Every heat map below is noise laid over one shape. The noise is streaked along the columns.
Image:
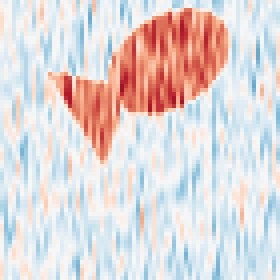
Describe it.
red fish
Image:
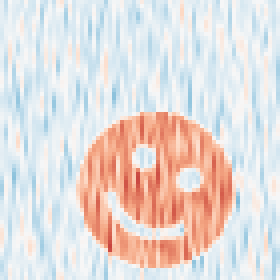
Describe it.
red smiling face
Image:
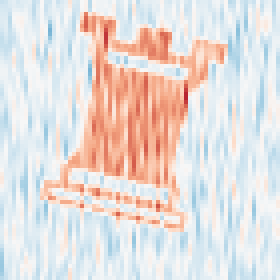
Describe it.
red chess rook
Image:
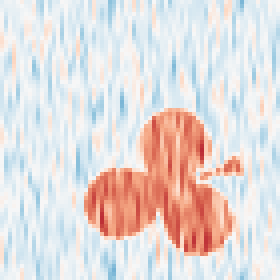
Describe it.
red club
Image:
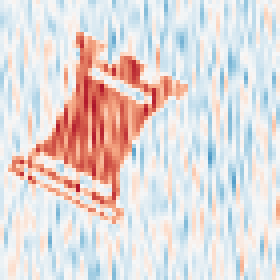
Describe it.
red chess rook
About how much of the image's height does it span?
two thirds
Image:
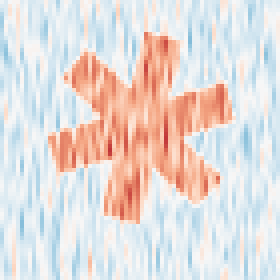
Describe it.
red asterisk
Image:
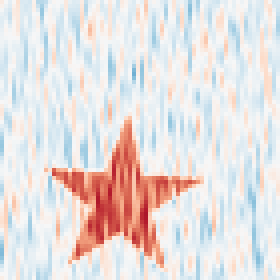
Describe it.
red star
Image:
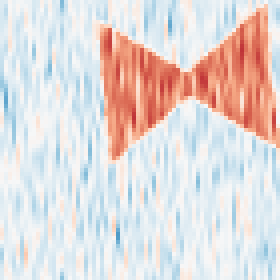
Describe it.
red bow tie
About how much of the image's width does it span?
two thirds
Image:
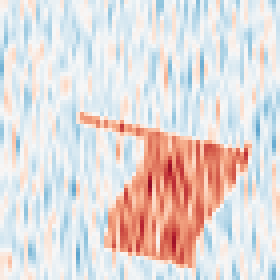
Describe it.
red flag
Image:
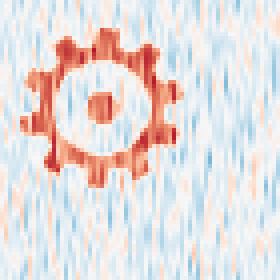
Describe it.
red gear
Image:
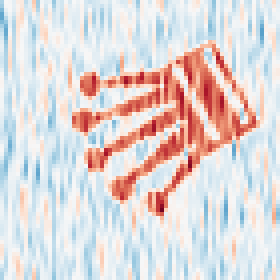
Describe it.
red chess queen
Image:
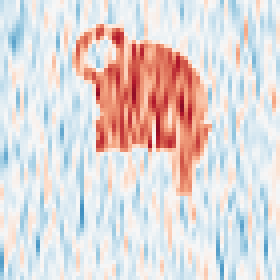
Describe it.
red teapot
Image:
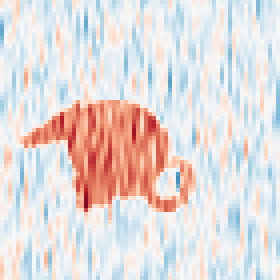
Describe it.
red teapot
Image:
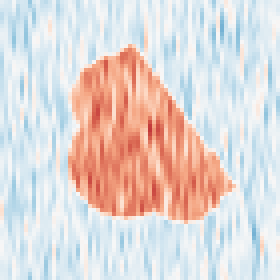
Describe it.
red cloud
